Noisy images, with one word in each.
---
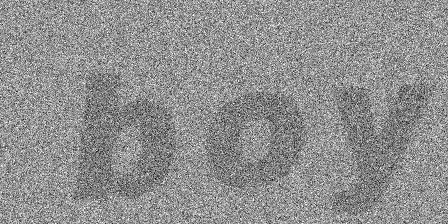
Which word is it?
boy
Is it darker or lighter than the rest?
darker
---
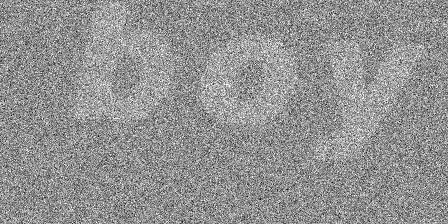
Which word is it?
boy
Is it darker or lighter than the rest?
lighter
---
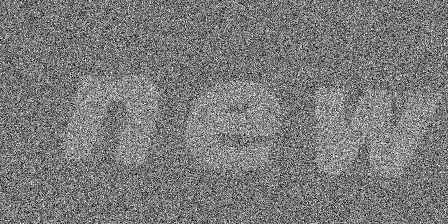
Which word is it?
new
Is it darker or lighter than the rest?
lighter
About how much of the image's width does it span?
nearly all
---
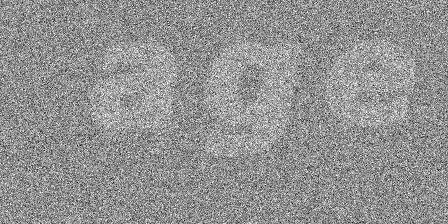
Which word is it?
age
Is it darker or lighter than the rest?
lighter
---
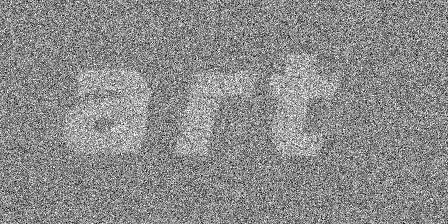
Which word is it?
art
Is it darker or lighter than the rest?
lighter
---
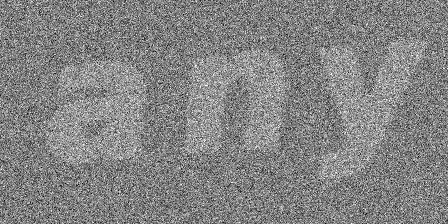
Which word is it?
any
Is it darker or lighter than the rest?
lighter
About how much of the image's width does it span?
nearly all
